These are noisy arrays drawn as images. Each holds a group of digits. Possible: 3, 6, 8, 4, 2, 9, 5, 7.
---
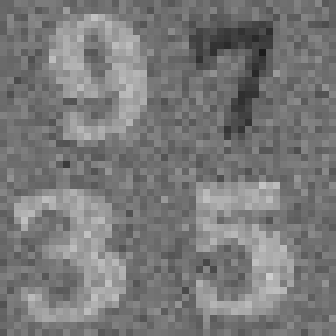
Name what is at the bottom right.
5
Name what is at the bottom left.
3
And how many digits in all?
4
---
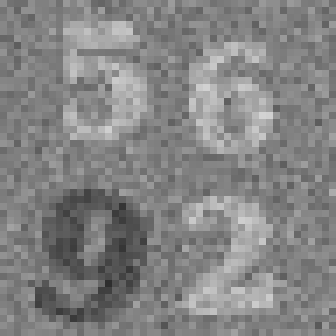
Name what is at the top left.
5
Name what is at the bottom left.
9
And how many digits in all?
4
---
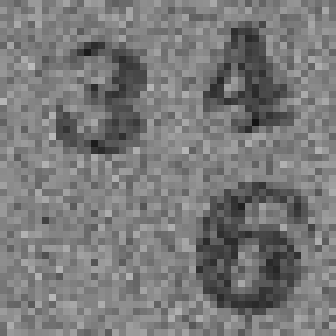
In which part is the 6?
bottom right
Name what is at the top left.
3
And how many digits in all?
3
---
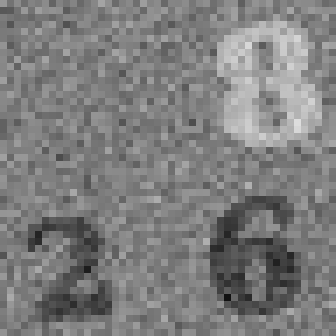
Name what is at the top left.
nothing
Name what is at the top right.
8
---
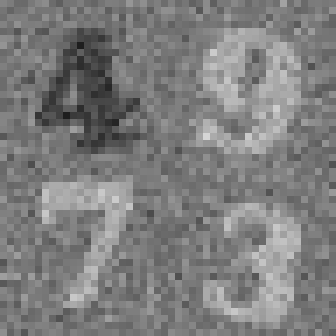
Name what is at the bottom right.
3
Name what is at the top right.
9
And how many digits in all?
4
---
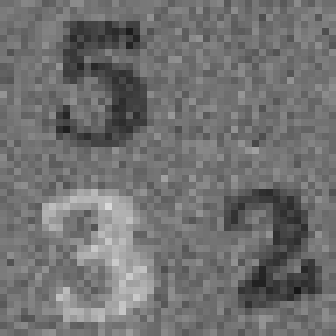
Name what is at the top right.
nothing
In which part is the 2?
bottom right
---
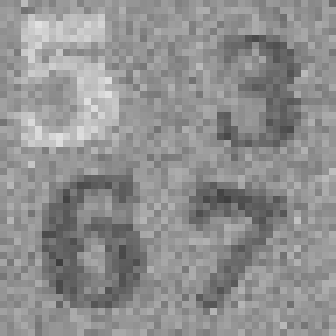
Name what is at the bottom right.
7
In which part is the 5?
top left
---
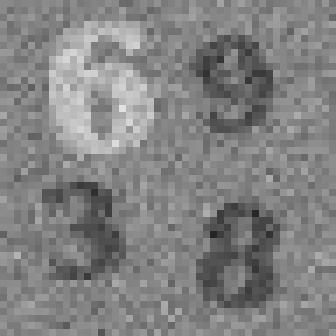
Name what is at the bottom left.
3
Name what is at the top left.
6
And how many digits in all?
4
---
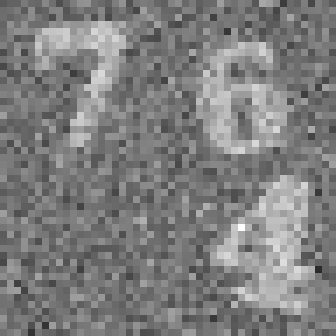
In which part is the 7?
top left
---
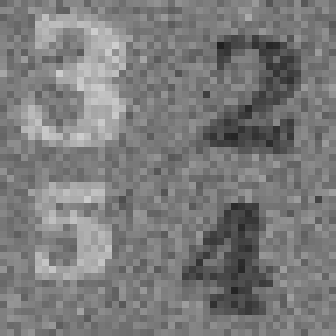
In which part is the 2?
top right
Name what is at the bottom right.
4
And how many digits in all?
4
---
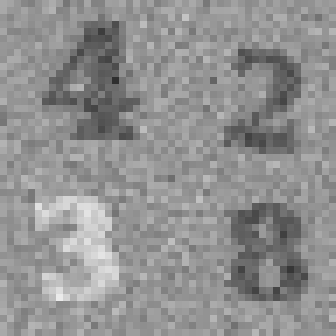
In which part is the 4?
top left
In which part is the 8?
bottom right
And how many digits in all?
4
